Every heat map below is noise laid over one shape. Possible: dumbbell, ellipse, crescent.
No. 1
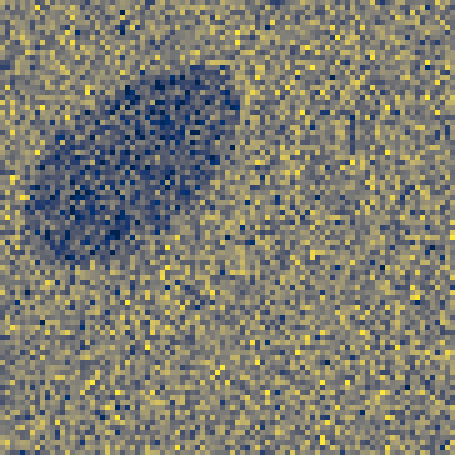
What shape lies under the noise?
ellipse
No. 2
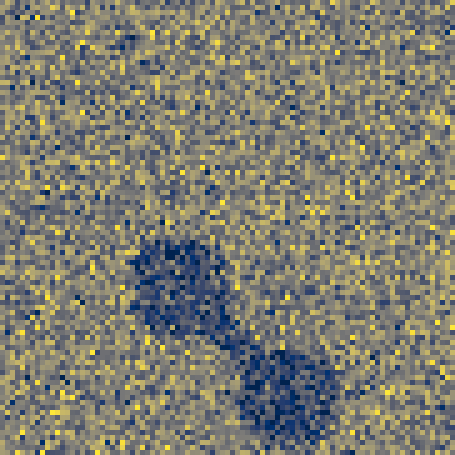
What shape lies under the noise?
dumbbell
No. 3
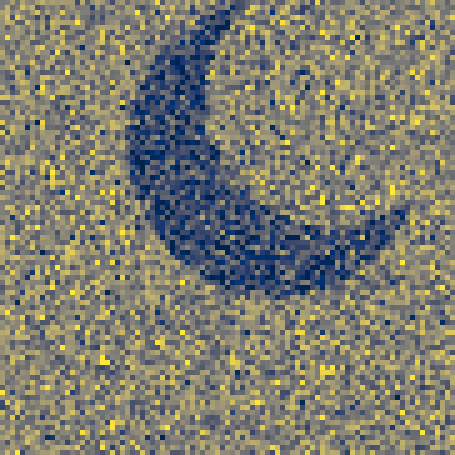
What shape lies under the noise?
crescent
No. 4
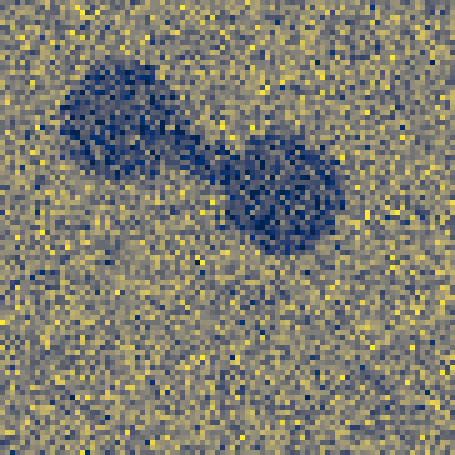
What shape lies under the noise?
dumbbell
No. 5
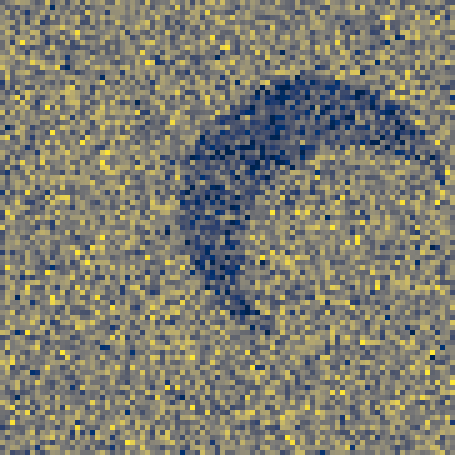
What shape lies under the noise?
crescent
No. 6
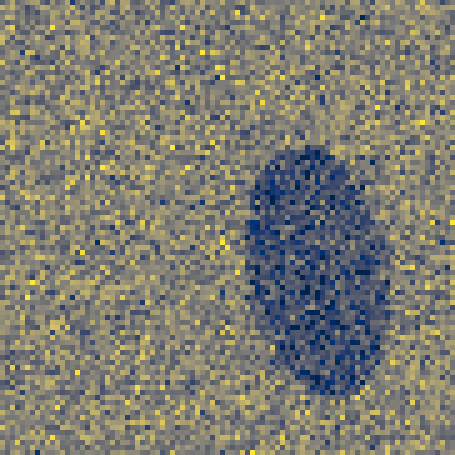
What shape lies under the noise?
ellipse
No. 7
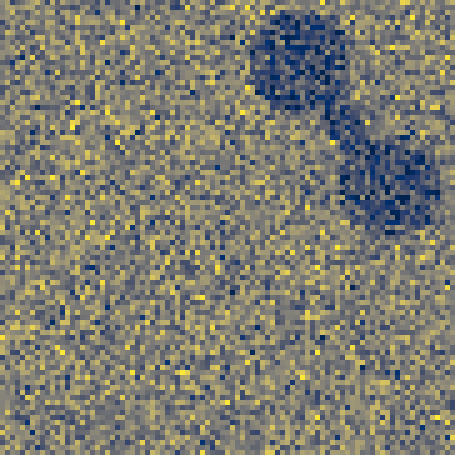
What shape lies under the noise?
dumbbell
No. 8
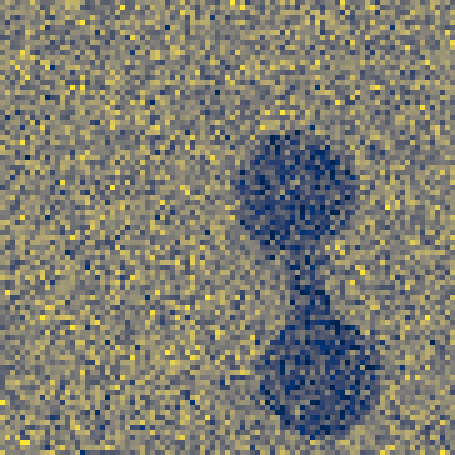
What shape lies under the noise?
dumbbell
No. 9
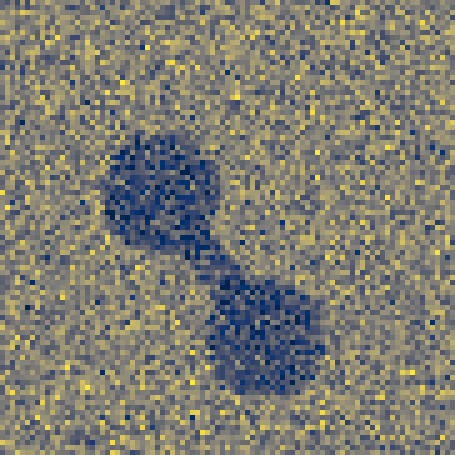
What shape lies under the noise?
dumbbell
